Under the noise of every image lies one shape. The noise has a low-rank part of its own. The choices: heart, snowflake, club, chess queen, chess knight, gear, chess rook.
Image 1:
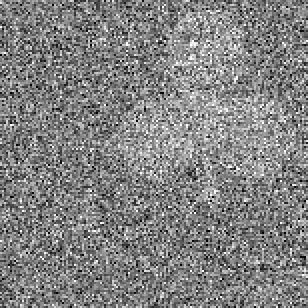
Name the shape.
club
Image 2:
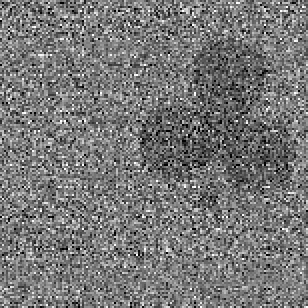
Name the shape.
club
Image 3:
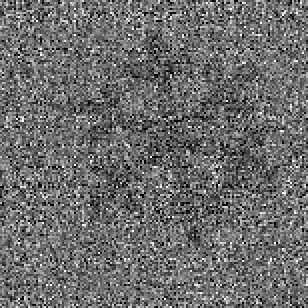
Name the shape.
snowflake
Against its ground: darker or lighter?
darker
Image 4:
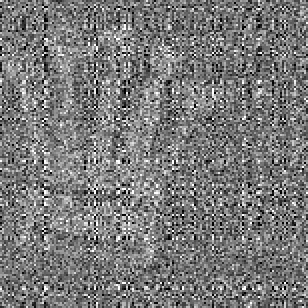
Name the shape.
chess queen
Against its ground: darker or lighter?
lighter
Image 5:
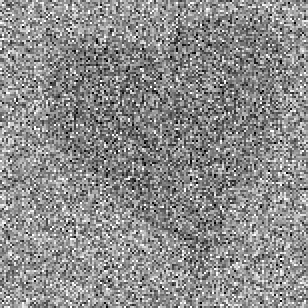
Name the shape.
heart
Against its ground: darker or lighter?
darker
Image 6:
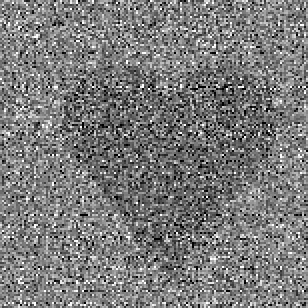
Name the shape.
heart
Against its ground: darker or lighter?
darker
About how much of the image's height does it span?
two thirds
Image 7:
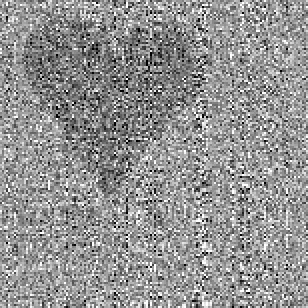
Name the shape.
heart
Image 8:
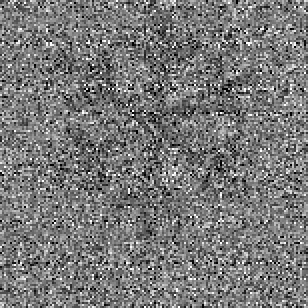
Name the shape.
snowflake
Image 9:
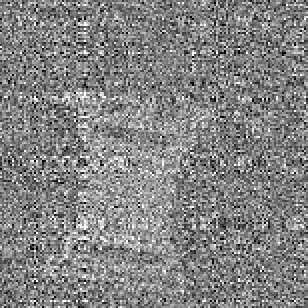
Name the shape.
chess rook
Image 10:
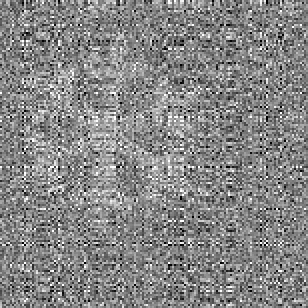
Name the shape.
snowflake
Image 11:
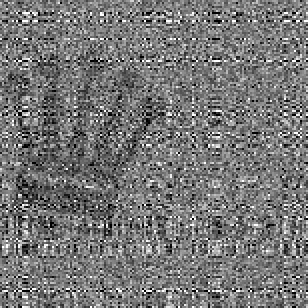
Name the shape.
chess queen
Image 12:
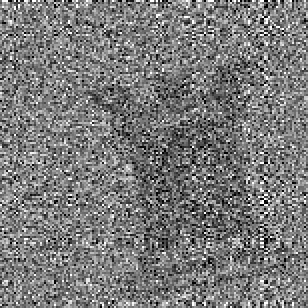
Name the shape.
chess rook
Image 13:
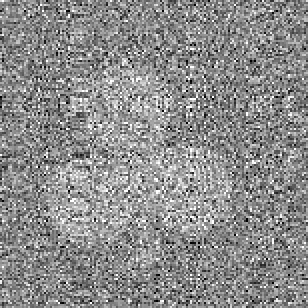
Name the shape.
club
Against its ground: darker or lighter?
lighter
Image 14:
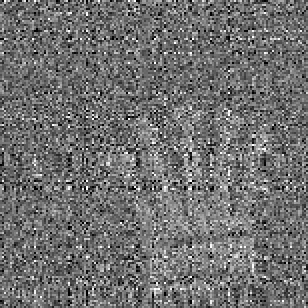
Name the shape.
chess queen
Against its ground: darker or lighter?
lighter
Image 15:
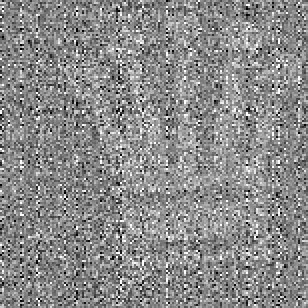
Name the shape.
chess queen
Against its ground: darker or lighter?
lighter
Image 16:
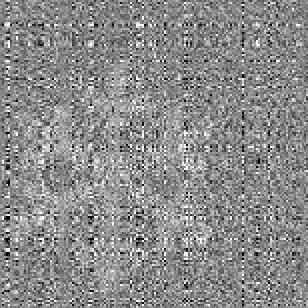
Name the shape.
snowflake
